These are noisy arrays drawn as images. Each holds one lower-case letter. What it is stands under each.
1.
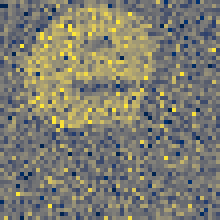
e
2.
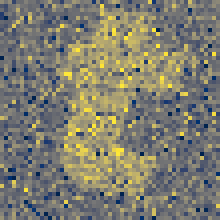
t
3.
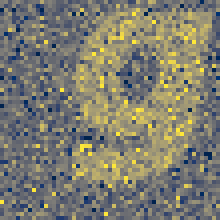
g
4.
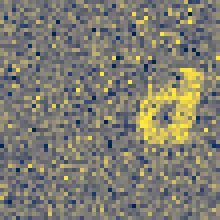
d
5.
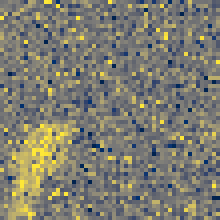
f
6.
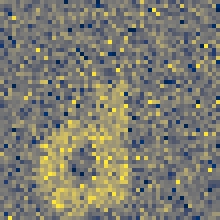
d
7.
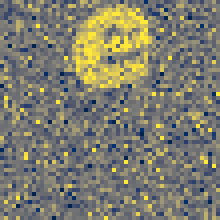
e
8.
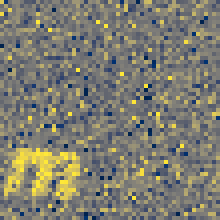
m
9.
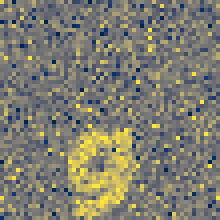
g
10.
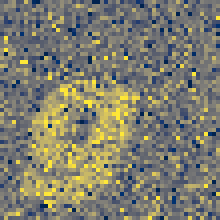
g
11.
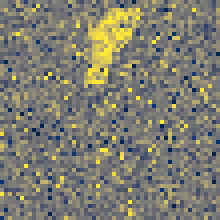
f
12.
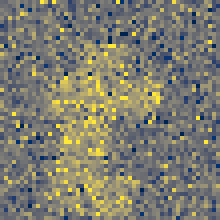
t
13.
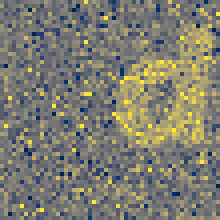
d
